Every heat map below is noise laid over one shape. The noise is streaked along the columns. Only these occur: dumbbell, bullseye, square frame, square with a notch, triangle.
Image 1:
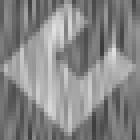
square with a notch
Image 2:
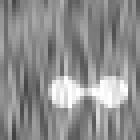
dumbbell
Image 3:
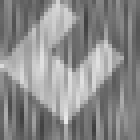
square with a notch
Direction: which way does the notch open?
up and right
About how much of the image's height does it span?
nearly all
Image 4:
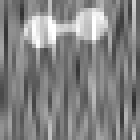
dumbbell
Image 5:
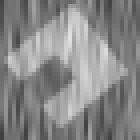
square with a notch
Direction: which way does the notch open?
down and left
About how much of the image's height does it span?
nearly all
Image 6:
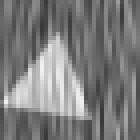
triangle
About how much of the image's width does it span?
two thirds
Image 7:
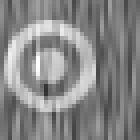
bullseye
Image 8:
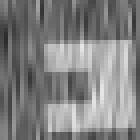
square with a notch
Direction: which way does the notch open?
left
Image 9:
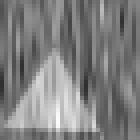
triangle
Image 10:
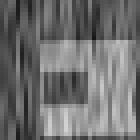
square with a notch
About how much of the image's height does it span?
two thirds
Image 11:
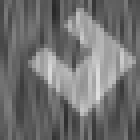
square with a notch
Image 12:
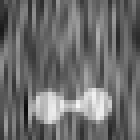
dumbbell
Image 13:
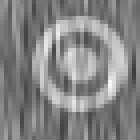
bullseye
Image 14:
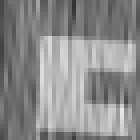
square with a notch
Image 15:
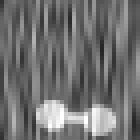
dumbbell
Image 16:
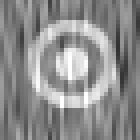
bullseye
